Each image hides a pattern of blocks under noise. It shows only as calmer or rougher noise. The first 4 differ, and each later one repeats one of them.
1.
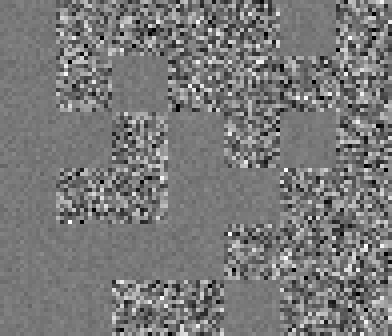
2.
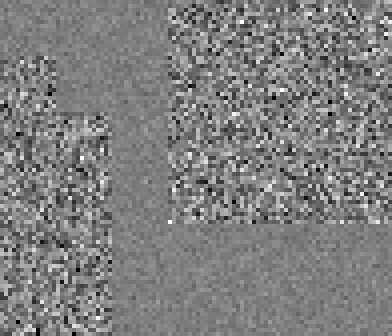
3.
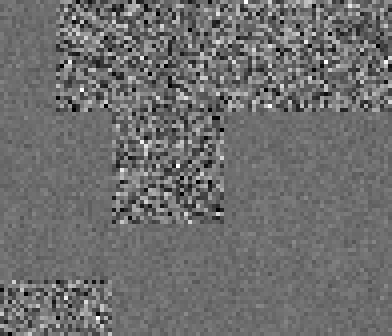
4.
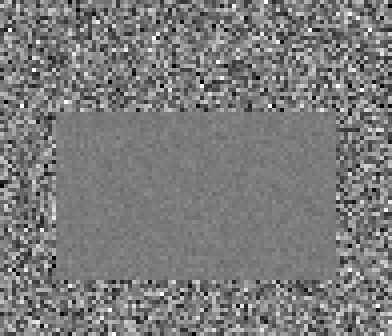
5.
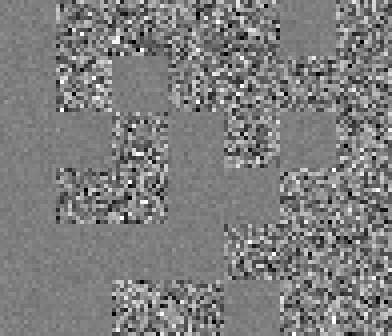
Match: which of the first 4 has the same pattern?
1
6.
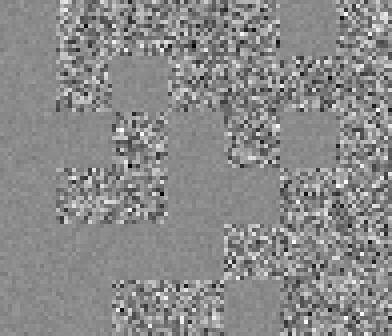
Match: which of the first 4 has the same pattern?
1
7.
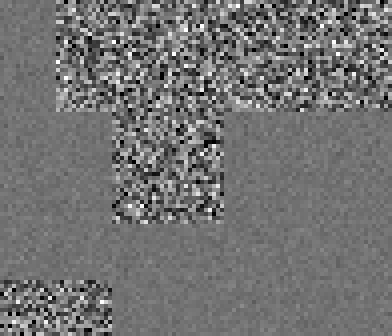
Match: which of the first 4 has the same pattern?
3
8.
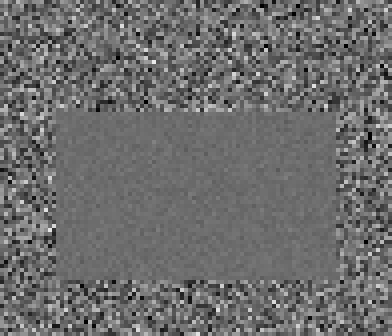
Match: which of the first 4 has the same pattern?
4
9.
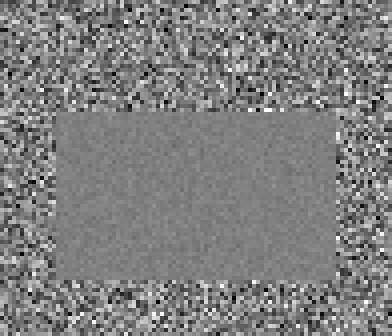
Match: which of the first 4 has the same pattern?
4
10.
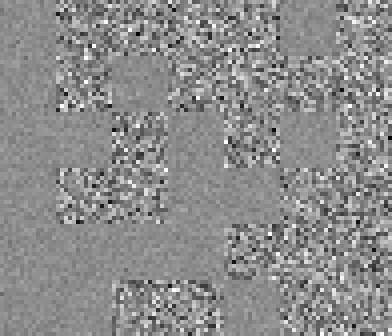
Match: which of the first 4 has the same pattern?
1
